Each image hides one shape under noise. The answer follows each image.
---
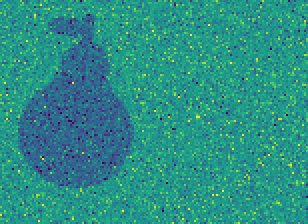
pear
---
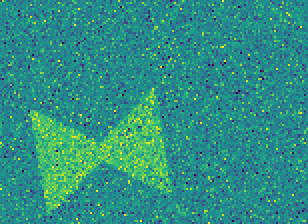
bow tie
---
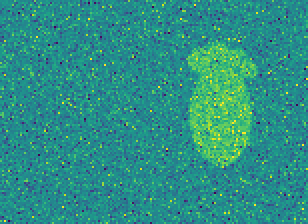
footprint
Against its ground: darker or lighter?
lighter
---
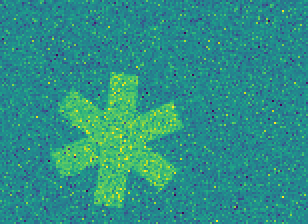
asterisk
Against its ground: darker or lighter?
lighter
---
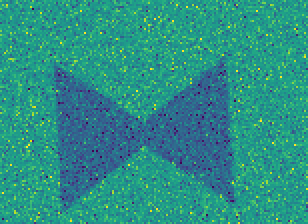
bow tie
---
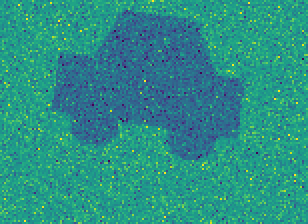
car
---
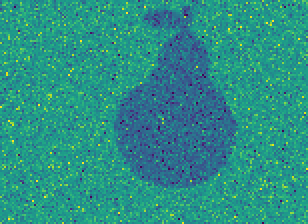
pear
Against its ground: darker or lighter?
darker
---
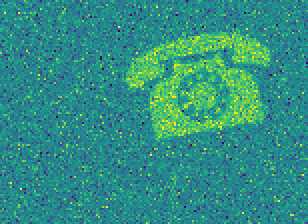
telephone
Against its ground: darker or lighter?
lighter
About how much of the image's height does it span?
half
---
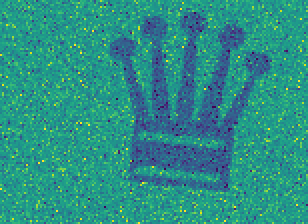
chess queen
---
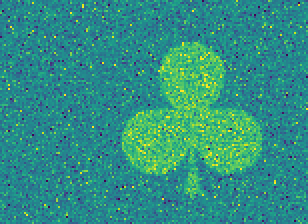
club
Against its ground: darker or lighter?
lighter
